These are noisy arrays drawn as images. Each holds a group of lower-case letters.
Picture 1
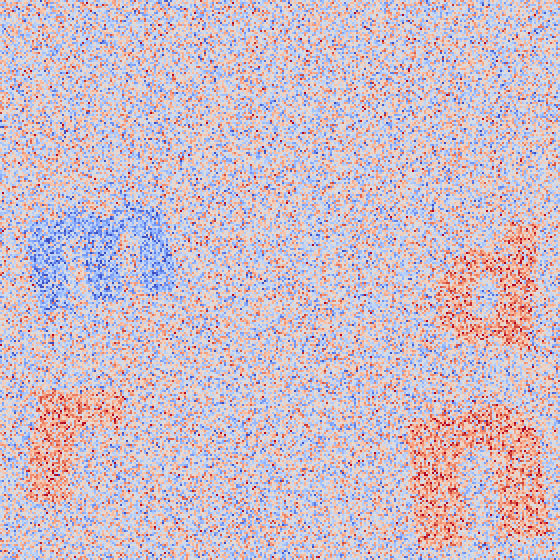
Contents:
middle left: blue m; middle right: red d; bottom left: red r; bottom right: red n
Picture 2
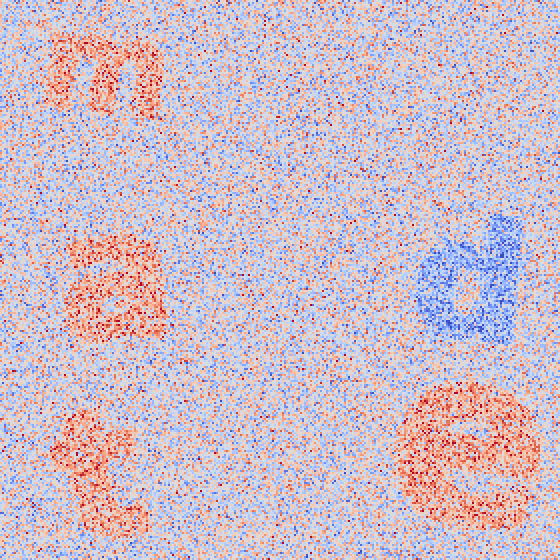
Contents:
top left: red m; middle left: red a; middle right: blue d; bottom left: red t; bottom right: red e
